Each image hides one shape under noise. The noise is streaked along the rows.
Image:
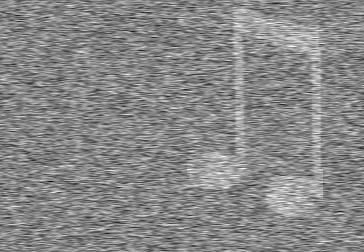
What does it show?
light pair of musical notes
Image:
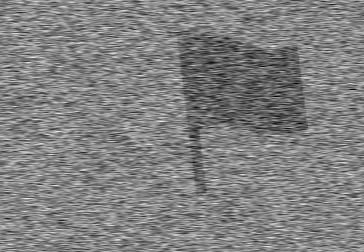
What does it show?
dark flag
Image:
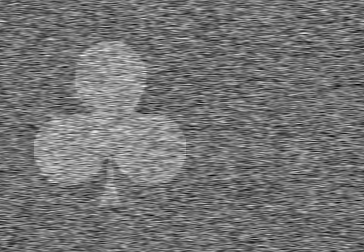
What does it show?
light club
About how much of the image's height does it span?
two thirds
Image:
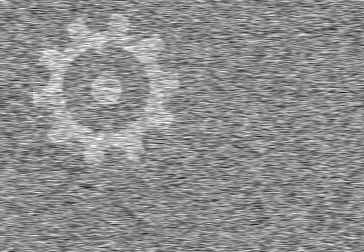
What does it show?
light gear
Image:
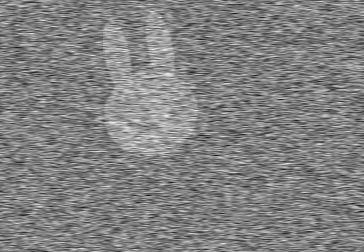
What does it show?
light rabbit's head
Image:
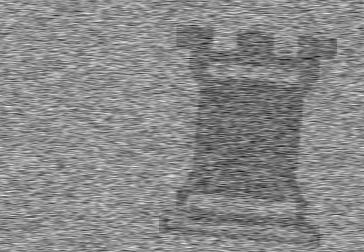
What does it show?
dark chess rook
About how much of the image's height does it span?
nearly all
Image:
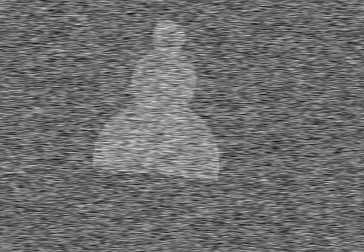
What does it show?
light chess pawn
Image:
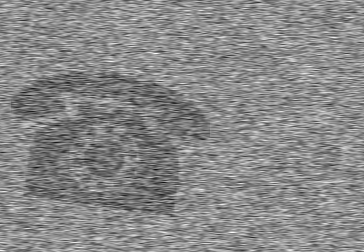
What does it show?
dark telephone
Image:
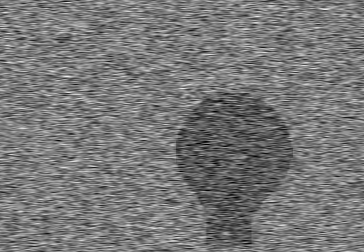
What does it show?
dark light bulb
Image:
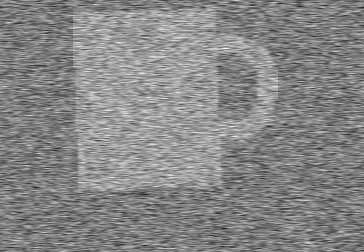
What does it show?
light cup
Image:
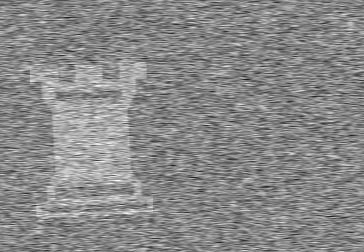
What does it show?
light chess rook
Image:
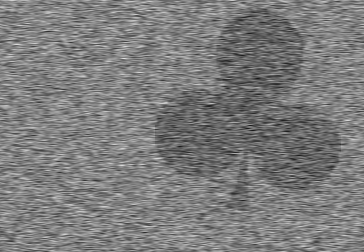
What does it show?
dark club
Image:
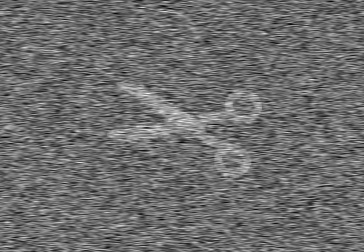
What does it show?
light pair of scissors, centre
